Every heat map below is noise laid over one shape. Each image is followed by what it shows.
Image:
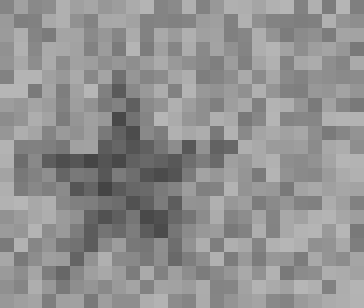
dark star
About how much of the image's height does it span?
two thirds
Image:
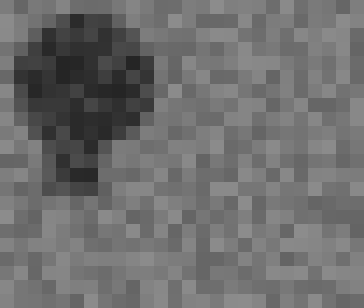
dark light bulb
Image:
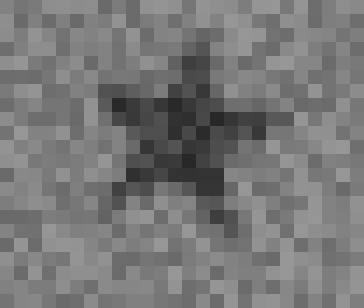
dark star
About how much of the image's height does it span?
two thirds
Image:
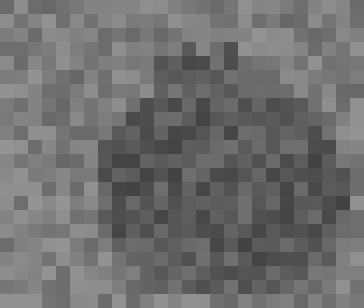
dark apple
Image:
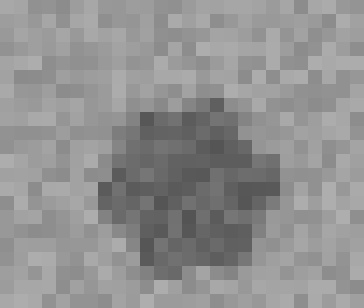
dark flower
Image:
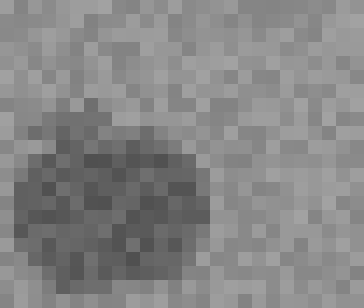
dark apple
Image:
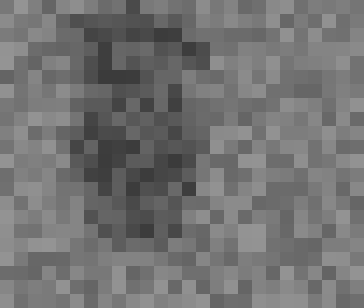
dark footprint
